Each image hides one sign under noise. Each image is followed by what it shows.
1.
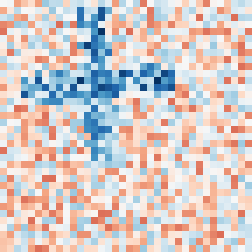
plus sign
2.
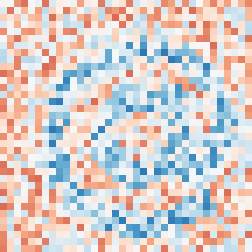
at sign
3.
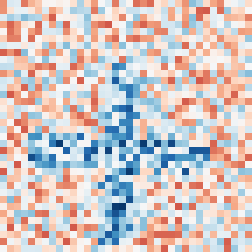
plus sign
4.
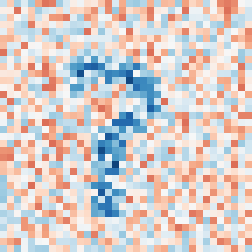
question mark
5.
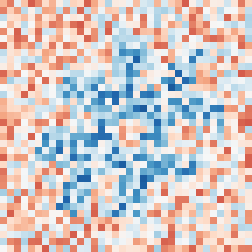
hash sign
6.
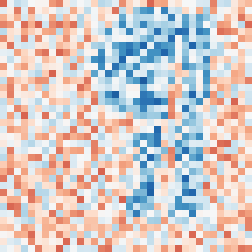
pilcrow
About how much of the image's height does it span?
nearly all
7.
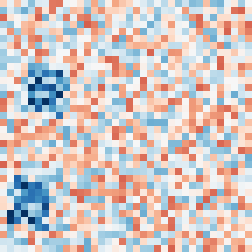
colon
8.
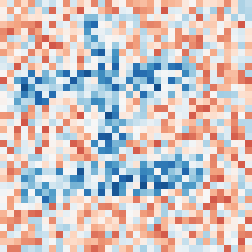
plus-minus sign
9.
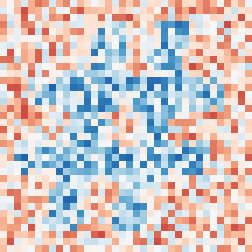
hash sign
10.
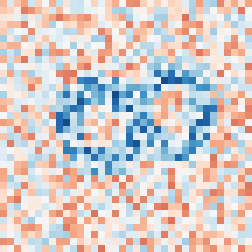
infinity sign
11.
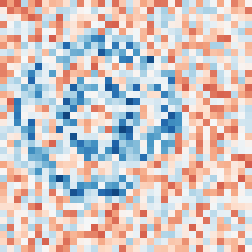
at sign
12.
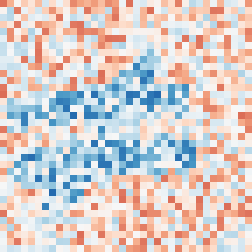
not-equal sign
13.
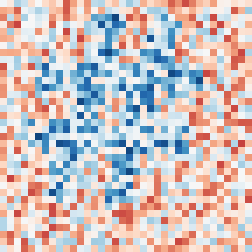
hash sign
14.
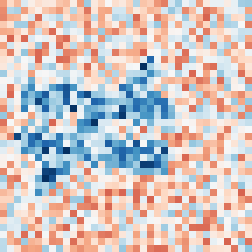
not-equal sign
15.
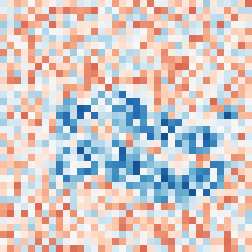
approximately sign
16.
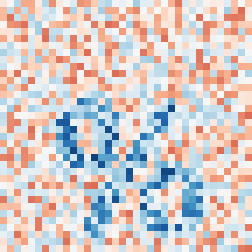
percent sign
